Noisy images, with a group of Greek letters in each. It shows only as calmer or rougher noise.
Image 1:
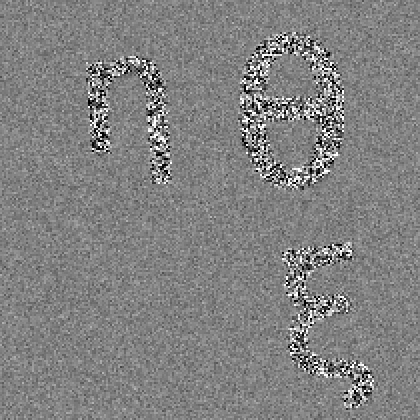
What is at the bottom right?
xi
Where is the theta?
top right
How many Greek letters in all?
3
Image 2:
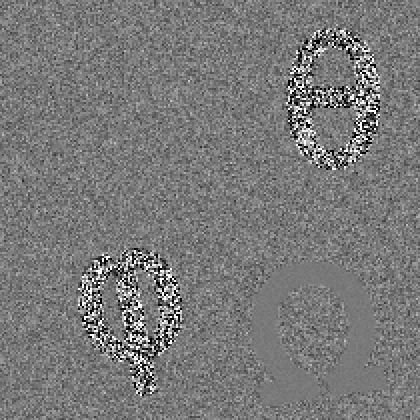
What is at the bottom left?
phi
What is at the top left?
nothing
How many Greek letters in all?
3
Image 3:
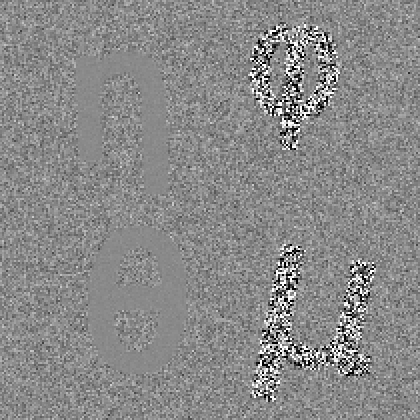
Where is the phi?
top right
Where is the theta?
bottom left
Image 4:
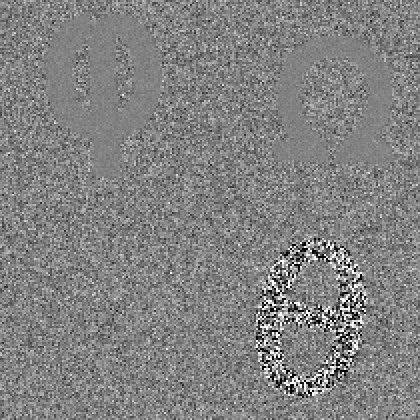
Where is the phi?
top left
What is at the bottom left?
nothing
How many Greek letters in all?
3
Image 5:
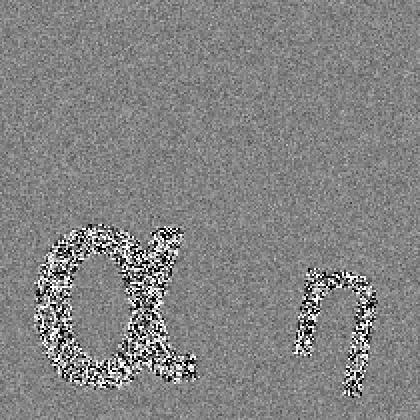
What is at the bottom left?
alpha
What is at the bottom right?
eta
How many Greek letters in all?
2
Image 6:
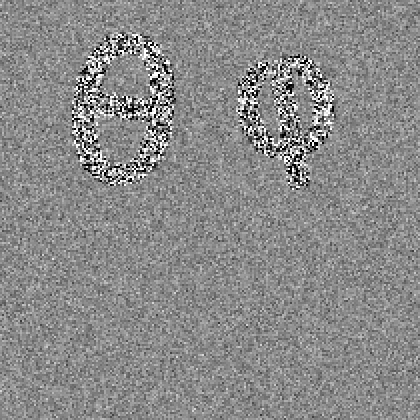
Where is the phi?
top right
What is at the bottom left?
nothing
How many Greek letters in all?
2
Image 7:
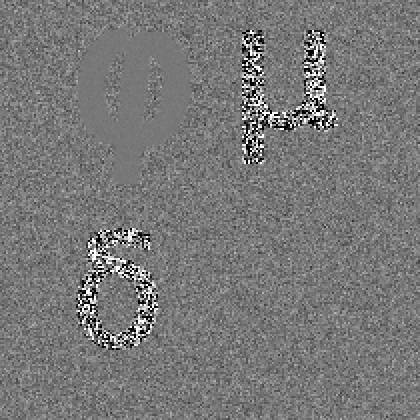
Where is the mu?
top right
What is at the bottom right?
nothing
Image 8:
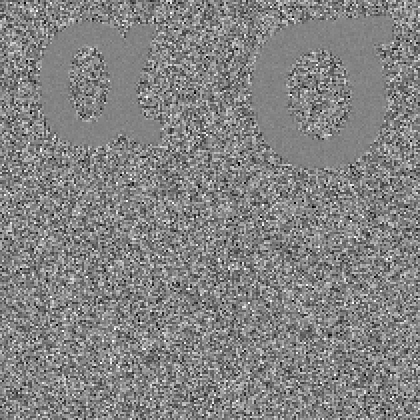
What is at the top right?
sigma
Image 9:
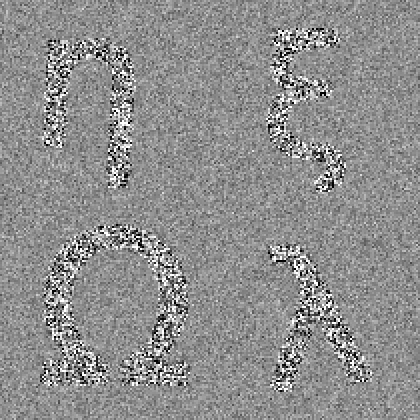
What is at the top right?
xi
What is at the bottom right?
lambda
